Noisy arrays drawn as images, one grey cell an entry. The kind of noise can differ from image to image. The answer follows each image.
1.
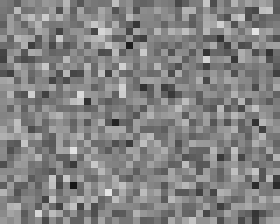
independent entries
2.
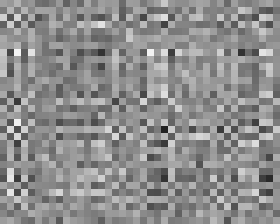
low rank plus noise
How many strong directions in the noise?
one
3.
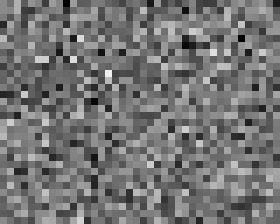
independent entries
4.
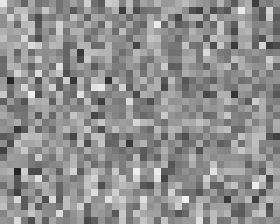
low rank plus noise
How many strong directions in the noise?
five to eight
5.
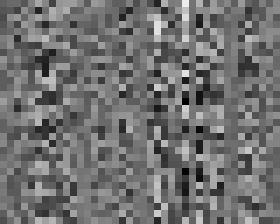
columns of uneven size
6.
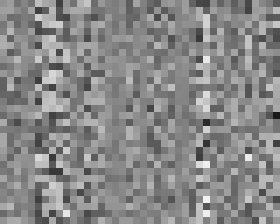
columns of uneven size
